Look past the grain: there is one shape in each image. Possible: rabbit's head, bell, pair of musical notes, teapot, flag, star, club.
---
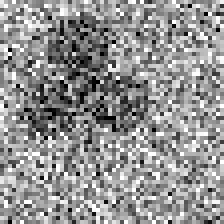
club
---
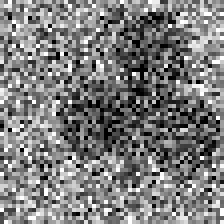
club
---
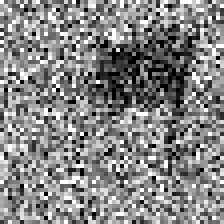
flag
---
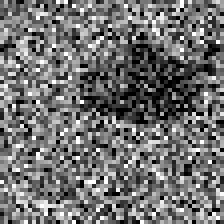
teapot
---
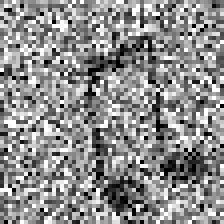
pair of musical notes
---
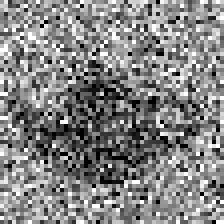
teapot
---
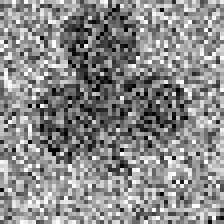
club
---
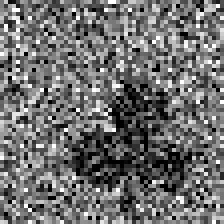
club
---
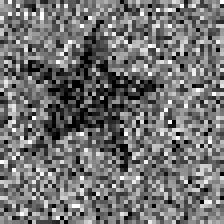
star
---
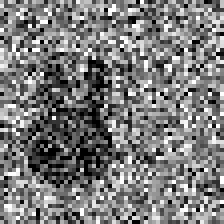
rabbit's head
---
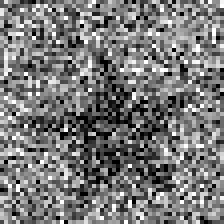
star
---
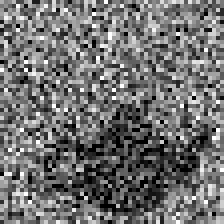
teapot
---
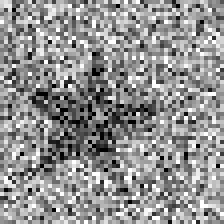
star
